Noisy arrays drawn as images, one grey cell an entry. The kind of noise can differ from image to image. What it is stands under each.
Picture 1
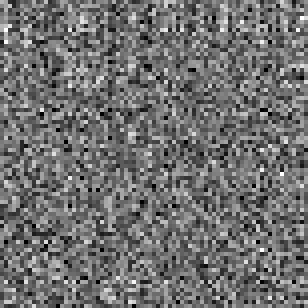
low rank plus noise
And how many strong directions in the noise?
three or four
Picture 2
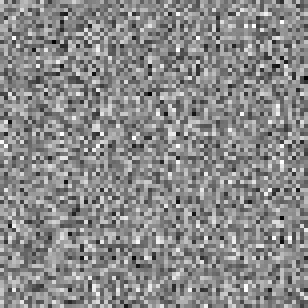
low rank plus noise
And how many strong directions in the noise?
two
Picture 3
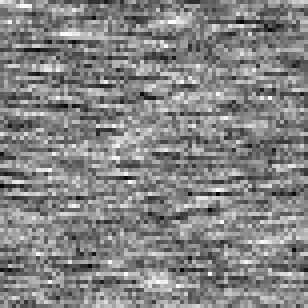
streaked along the rows
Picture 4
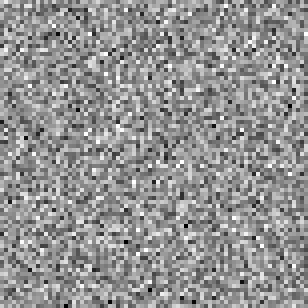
independent entries
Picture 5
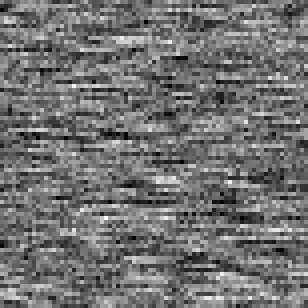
streaked along the rows
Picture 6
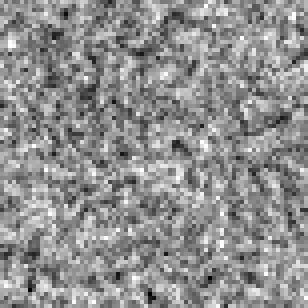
blotchy
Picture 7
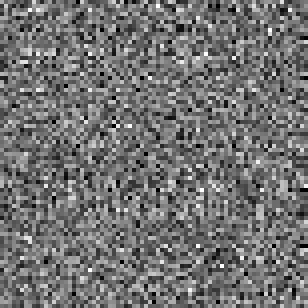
low rank plus noise
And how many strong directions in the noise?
two
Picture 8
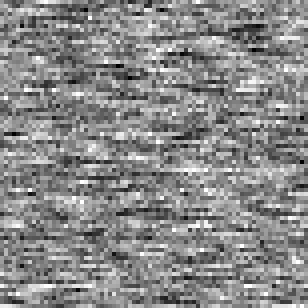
streaked along the rows
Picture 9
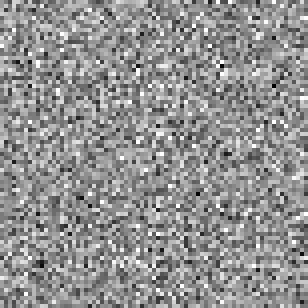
low rank plus noise
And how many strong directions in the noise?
two
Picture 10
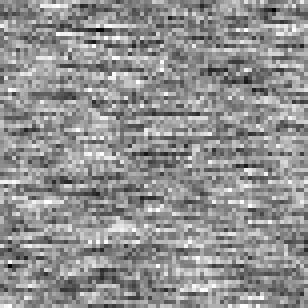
streaked along the rows
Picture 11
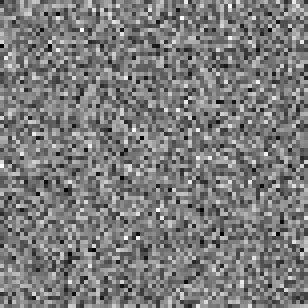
independent entries
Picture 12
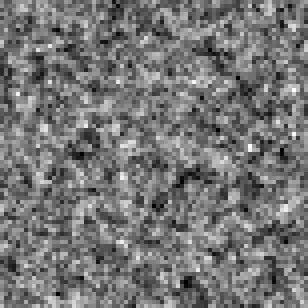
blotchy
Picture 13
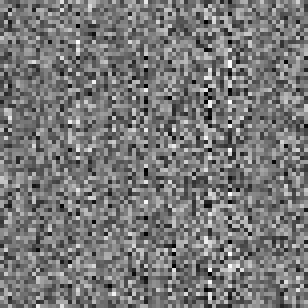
columns of uneven size
